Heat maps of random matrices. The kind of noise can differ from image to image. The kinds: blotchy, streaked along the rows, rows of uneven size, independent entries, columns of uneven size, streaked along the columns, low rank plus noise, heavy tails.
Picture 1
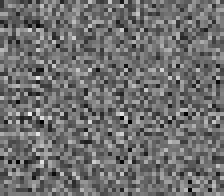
low rank plus noise
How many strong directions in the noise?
three or four
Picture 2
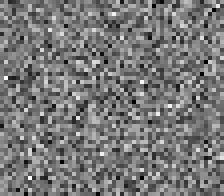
independent entries
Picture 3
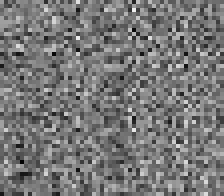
low rank plus noise
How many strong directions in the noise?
three or four
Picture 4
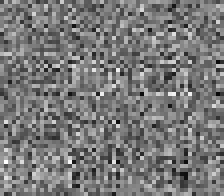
low rank plus noise
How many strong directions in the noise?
two
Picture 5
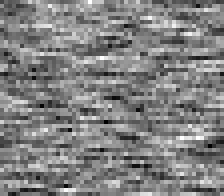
streaked along the rows
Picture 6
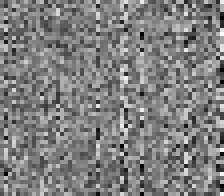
columns of uneven size
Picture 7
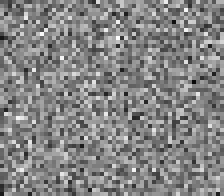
independent entries
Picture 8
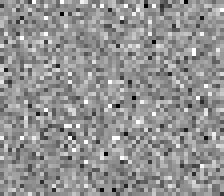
heavy tails
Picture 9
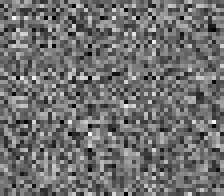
low rank plus noise
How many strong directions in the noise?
three or four
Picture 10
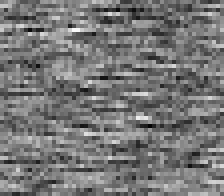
streaked along the rows
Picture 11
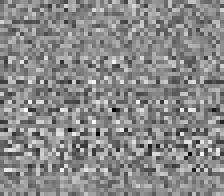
rows of uneven size
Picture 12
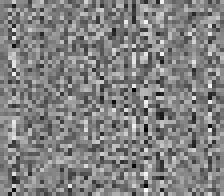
columns of uneven size
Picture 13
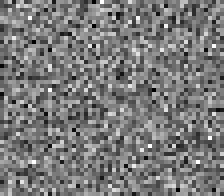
independent entries
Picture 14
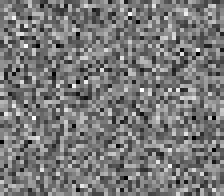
independent entries
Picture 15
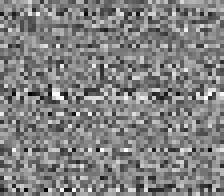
rows of uneven size
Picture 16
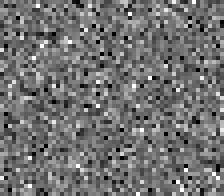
heavy tails
